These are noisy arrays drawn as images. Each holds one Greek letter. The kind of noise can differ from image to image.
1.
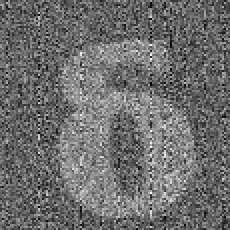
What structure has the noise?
columns of uneven size
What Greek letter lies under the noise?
delta
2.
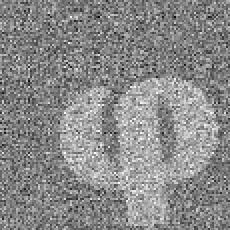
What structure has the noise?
low rank plus noise
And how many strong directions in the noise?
two
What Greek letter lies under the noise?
phi
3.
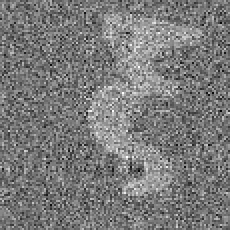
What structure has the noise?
low rank plus noise
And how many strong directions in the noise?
five to eight
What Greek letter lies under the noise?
xi
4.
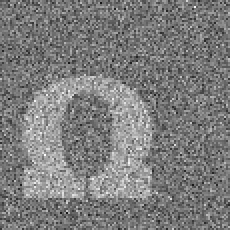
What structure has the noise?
independent entries
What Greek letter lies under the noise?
omega
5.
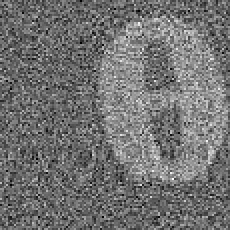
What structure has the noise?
low rank plus noise
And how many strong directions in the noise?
one
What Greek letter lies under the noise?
theta
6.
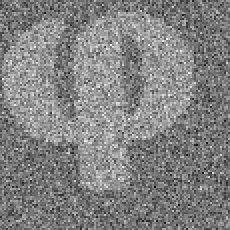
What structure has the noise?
independent entries
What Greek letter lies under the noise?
phi
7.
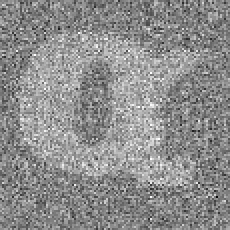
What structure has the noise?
low rank plus noise
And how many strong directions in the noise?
three or four
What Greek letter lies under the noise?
alpha
